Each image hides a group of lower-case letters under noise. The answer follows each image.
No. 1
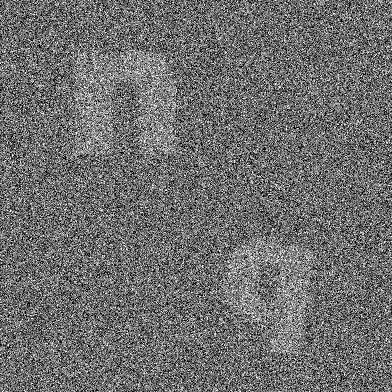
top left: n; bottom right: q
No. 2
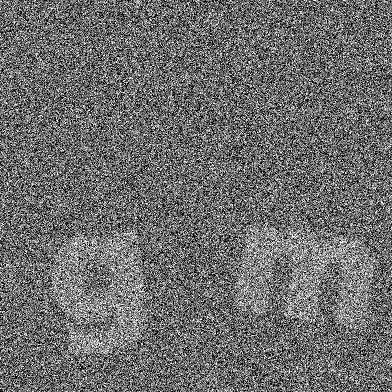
bottom left: g; bottom right: m
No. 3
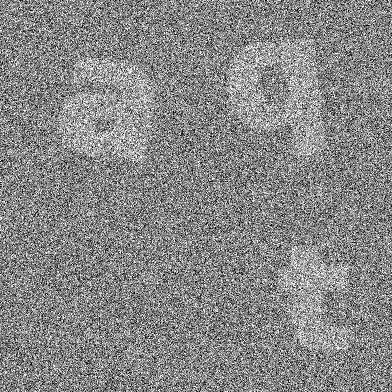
top left: a; top right: q; bottom right: t
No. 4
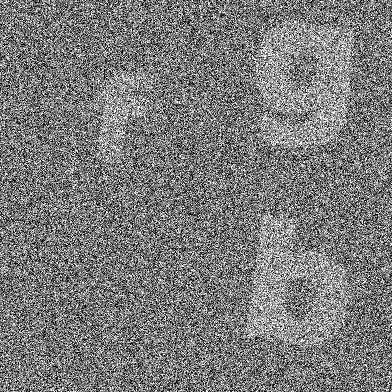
top left: f; top right: g; bottom right: b
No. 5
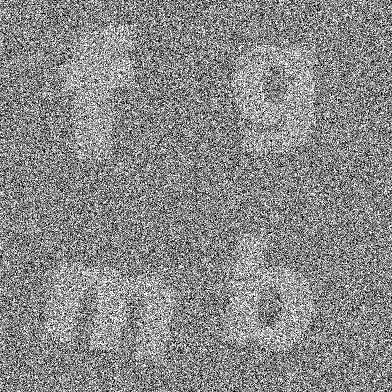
top left: f; top right: g; bottom left: m; bottom right: b
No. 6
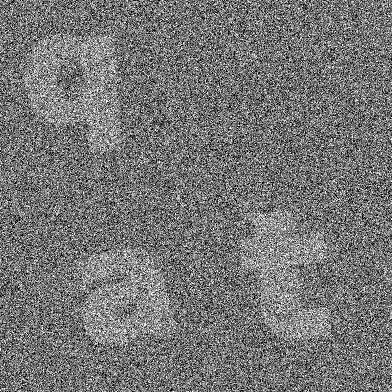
top left: q; bottom left: a; bottom right: t
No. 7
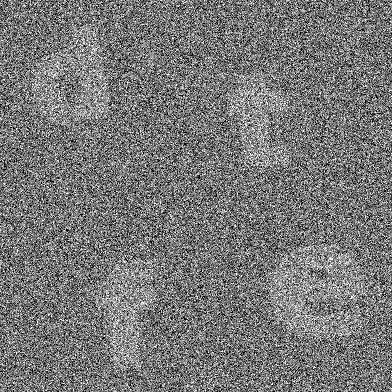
top left: d; top right: t; bottom left: f; bottom right: e
